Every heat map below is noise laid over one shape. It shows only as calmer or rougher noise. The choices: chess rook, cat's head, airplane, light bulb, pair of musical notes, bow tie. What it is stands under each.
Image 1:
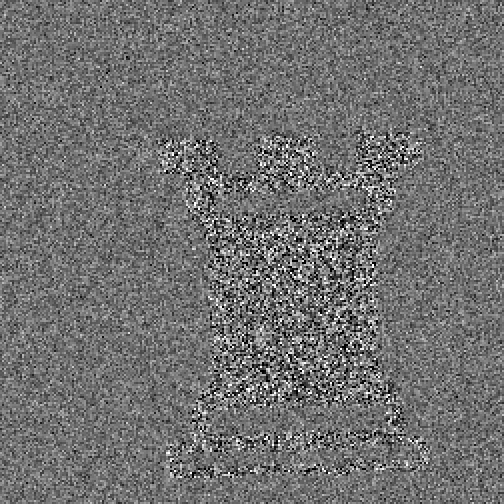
chess rook
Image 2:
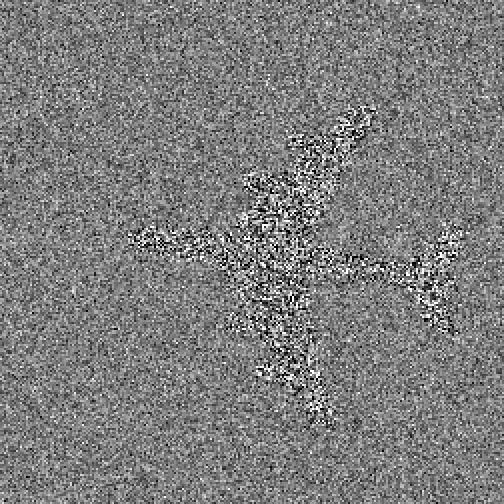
airplane
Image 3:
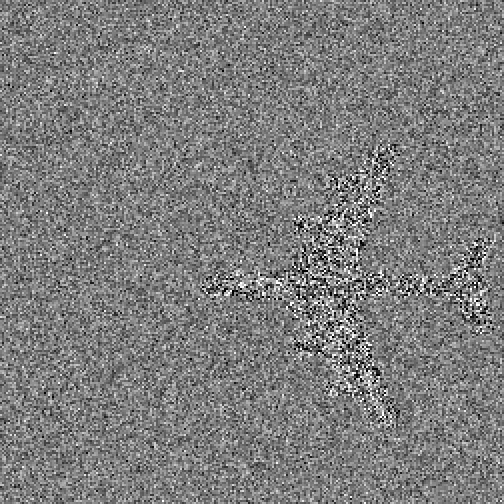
airplane
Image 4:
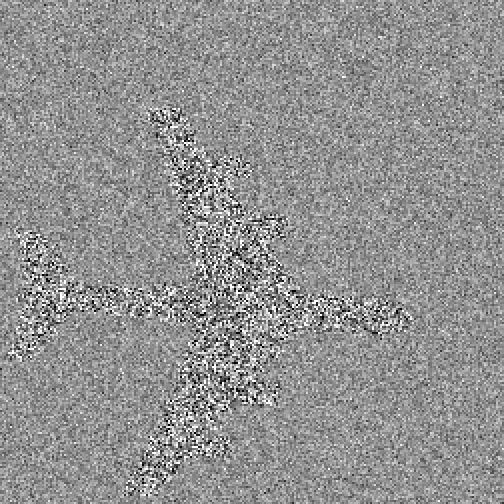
airplane
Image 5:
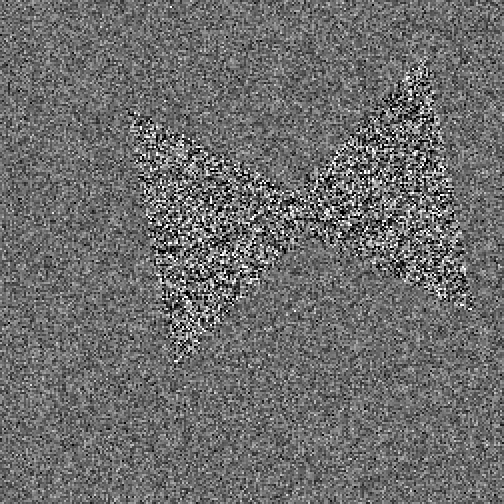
bow tie
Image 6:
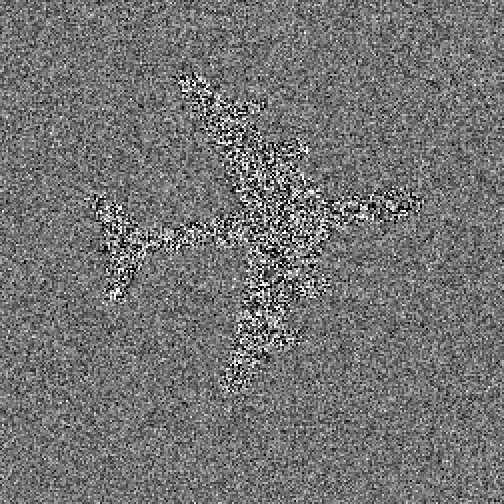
airplane
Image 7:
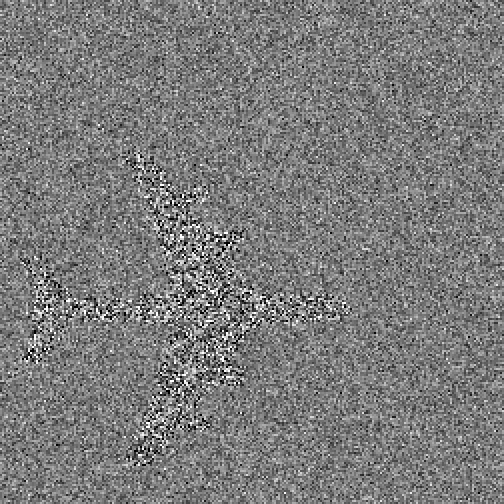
airplane
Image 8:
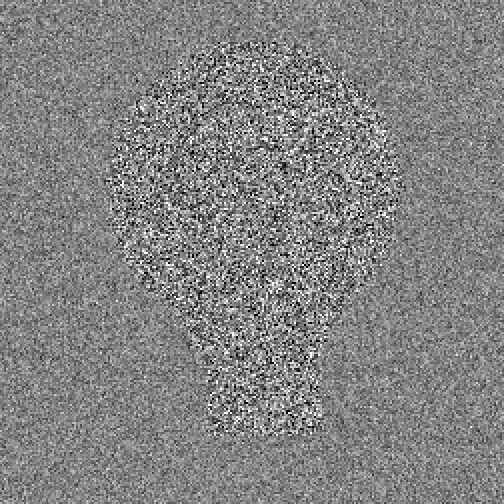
light bulb
